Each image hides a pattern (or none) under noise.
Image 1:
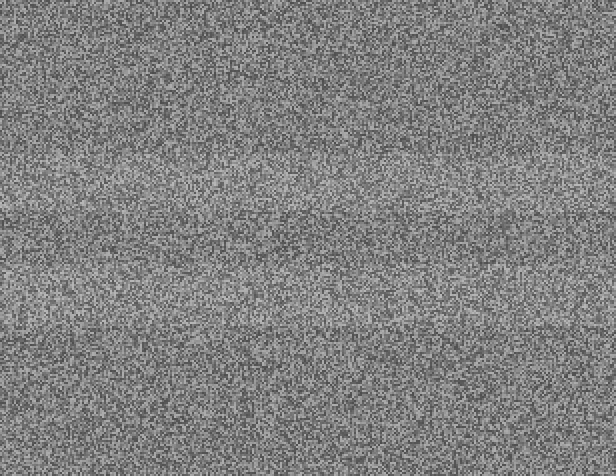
bands of rows
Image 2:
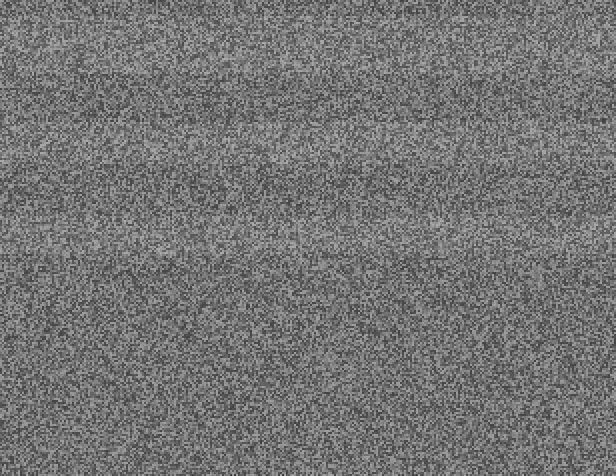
bands of rows
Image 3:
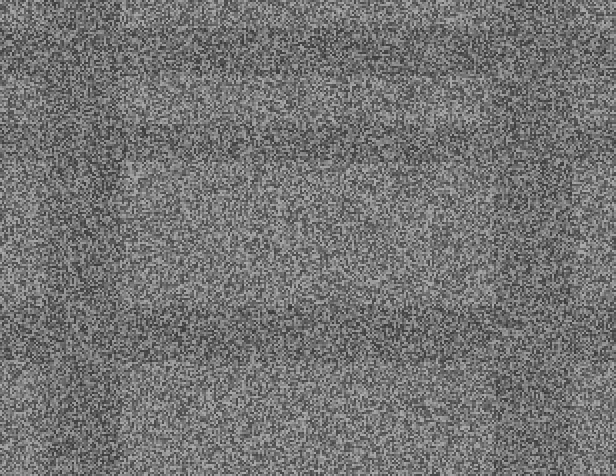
bands of rows crossing bands of columns
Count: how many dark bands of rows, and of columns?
3 and 2
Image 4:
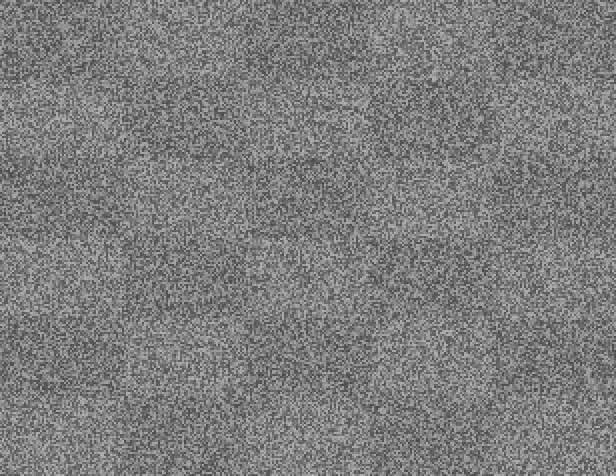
a checkerboard
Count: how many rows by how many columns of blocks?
6 by 5
